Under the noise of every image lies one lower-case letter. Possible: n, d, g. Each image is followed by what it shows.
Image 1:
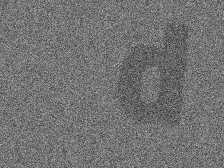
d
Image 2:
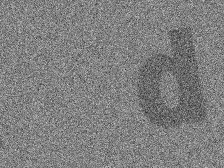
d
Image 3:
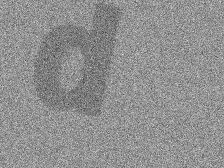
d
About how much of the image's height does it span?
two thirds
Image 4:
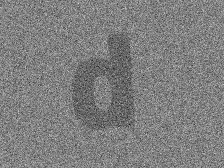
d
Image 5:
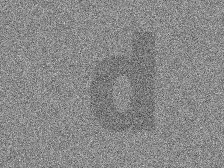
d
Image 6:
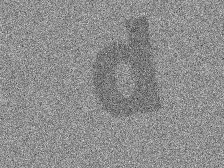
d
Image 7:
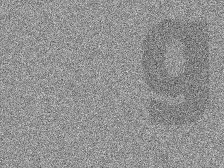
g
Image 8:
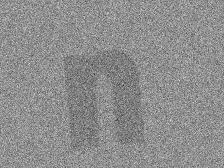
n
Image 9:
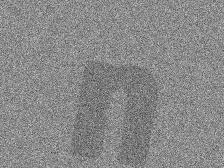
n
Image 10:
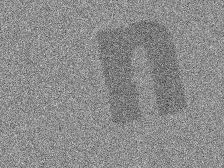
n
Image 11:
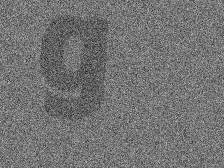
g
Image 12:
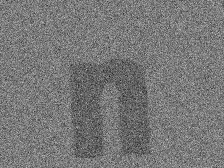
n
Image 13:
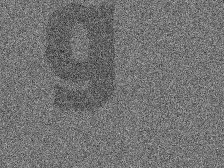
g
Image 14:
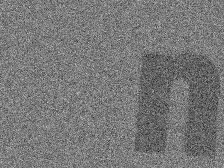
n
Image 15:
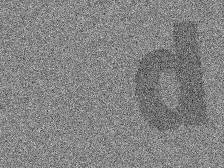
d
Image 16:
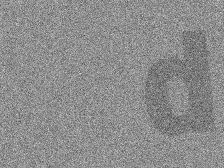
d
